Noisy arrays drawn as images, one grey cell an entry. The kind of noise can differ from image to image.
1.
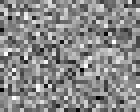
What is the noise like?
independent entries
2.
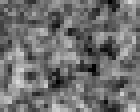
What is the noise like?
blotchy
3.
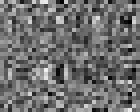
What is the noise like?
low rank plus noise
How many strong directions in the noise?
two
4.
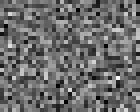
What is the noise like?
independent entries
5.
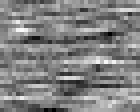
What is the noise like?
streaked along the rows
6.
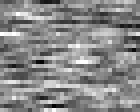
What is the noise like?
streaked along the rows
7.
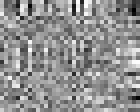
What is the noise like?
low rank plus noise
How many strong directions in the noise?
one
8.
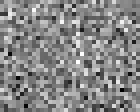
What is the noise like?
independent entries
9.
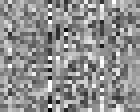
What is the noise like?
columns of uneven size
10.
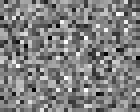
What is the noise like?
independent entries
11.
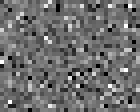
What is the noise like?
heavy tails
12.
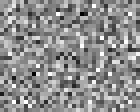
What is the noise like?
independent entries
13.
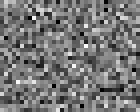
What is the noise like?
independent entries
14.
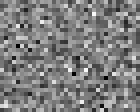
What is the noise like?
independent entries
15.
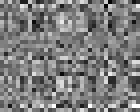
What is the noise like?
low rank plus noise
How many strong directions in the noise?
one
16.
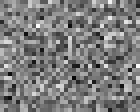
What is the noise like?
low rank plus noise
